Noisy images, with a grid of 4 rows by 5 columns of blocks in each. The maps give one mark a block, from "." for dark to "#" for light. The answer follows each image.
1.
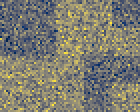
. . # # .
. . # # #
# # # . .
# # # . #
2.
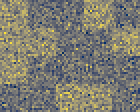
# . . # .
# # . . #
# . . . .
. . # # .
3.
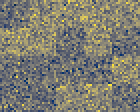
. # # # #
# # . # .
. . . . #
. . # # .
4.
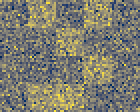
. # . # .
. . # . .
. . . # .
. # # . .
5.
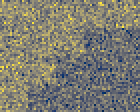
# # # # #
# # # . .
# # . . .
# . . . .
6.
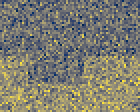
. . . . .
. . . . .
# . . # #
# # # # #
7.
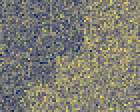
. . . # #
. . . # #
. . # # #
. # # # #
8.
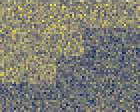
# # # # #
# # # . .
# # . . .
. . . . .
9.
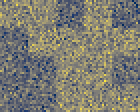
# # . # .
. # # # #
. . # # .
. . # # #
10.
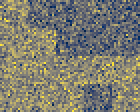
# . . . .
# # . . .
# # # # #
# # # . #
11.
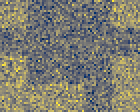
# . . . #
. . . . .
# . . . #
# # # . #
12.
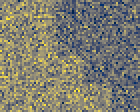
# # . . .
# # . . .
# # # . .
# # # # .
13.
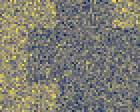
# # . . #
# . . . .
# . . . .
# # . . .
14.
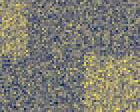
# . . . .
# . . . .
. . . # #
. . . # #
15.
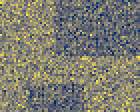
# # . . .
# # . . .
# # # # #
# . . # #
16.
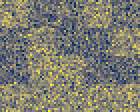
# . . # .
. # . . #
. # # . .
# # # # #
